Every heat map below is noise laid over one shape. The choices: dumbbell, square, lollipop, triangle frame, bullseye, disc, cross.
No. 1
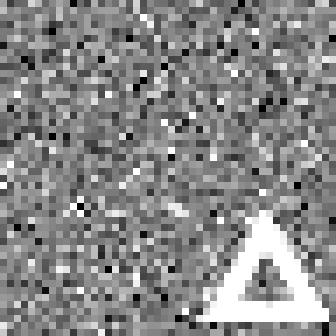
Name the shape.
triangle frame
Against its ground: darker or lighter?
lighter
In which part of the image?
bottom right
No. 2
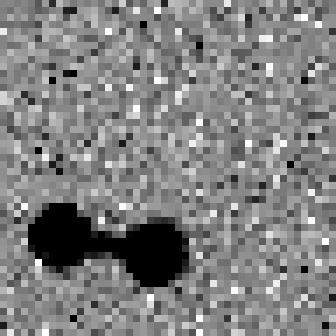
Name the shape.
dumbbell
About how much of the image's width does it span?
half
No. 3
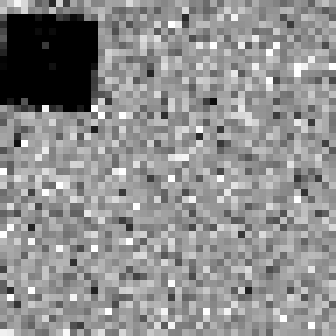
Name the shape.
square
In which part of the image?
top left
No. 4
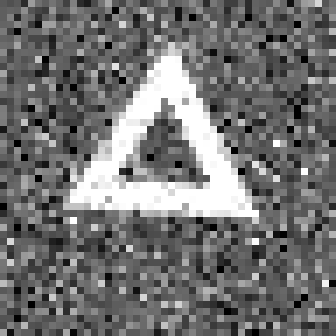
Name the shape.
triangle frame
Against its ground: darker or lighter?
lighter
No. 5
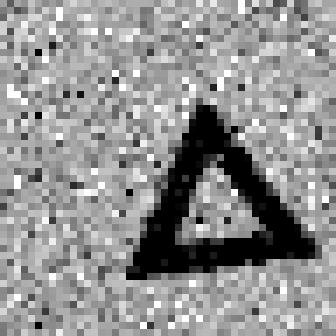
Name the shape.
triangle frame
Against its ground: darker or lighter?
darker
